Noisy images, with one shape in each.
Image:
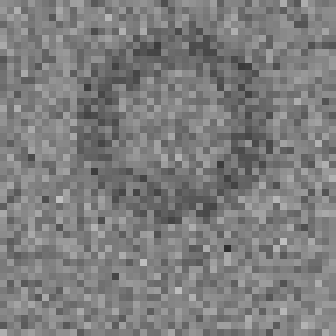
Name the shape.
ring
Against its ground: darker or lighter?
darker
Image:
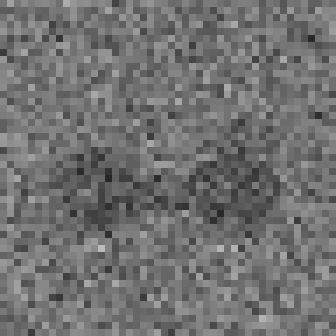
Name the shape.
dumbbell
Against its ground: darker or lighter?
darker
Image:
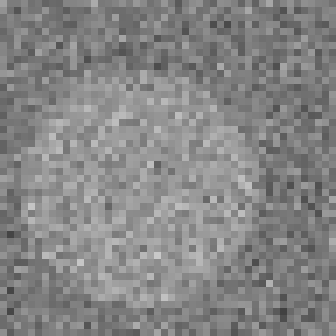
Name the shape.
disc
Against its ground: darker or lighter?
lighter
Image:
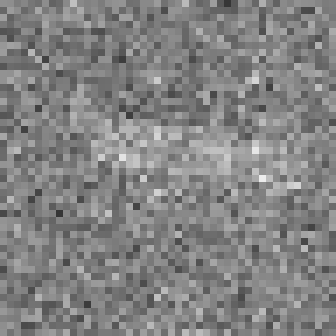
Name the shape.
bar
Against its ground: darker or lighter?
lighter
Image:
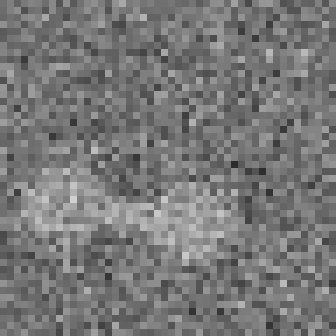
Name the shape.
dumbbell
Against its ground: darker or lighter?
lighter
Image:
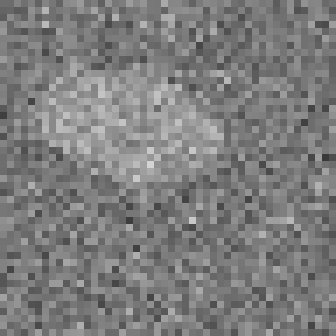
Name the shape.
ellipse
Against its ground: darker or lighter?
lighter
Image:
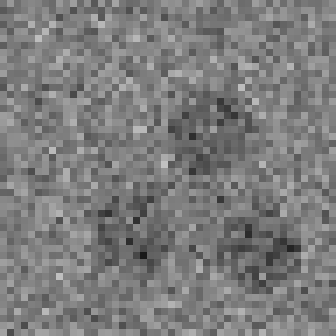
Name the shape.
three dots
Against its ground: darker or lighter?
darker
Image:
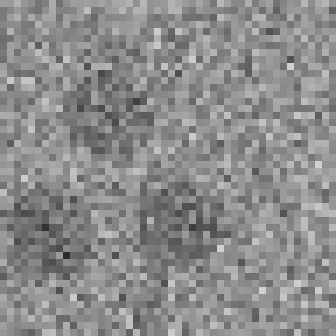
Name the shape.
three dots
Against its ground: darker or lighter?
darker
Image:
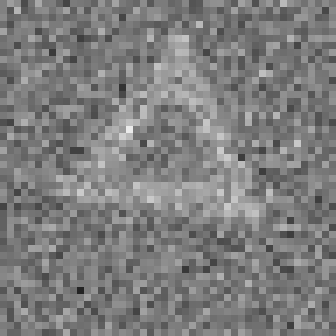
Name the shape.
triangle frame
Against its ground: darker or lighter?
lighter
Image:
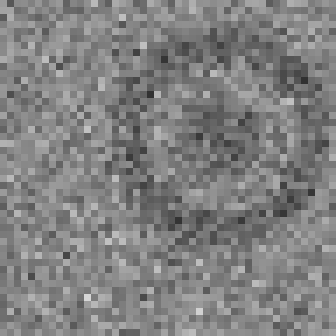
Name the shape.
bullseye
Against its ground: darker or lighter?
darker
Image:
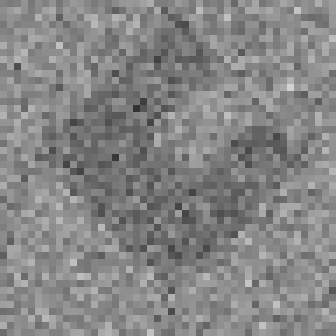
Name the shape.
square with a notch
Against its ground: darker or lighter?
darker
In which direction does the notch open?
up and right
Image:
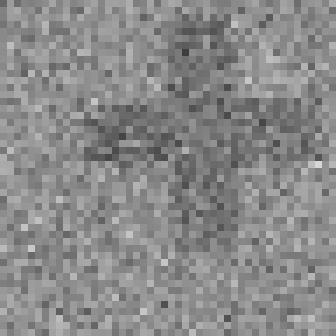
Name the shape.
cross
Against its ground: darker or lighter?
darker
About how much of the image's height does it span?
two thirds
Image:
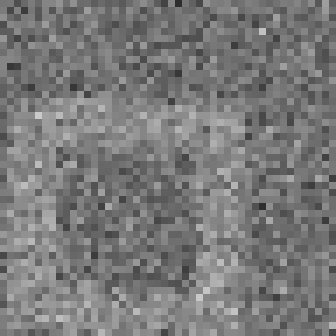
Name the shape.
square frame
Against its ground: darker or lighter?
lighter
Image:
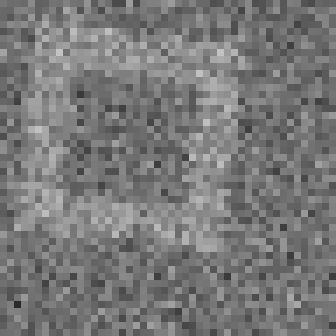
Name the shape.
square frame
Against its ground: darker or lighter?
lighter
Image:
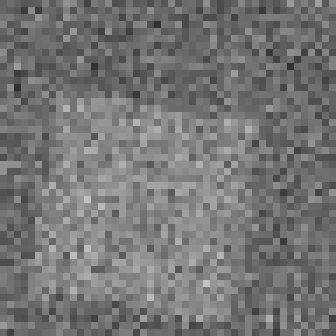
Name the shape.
square
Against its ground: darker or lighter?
lighter
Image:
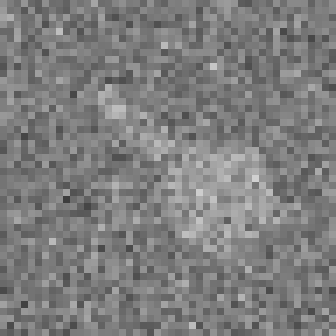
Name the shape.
lollipop
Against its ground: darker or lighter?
lighter
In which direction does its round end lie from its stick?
down and right
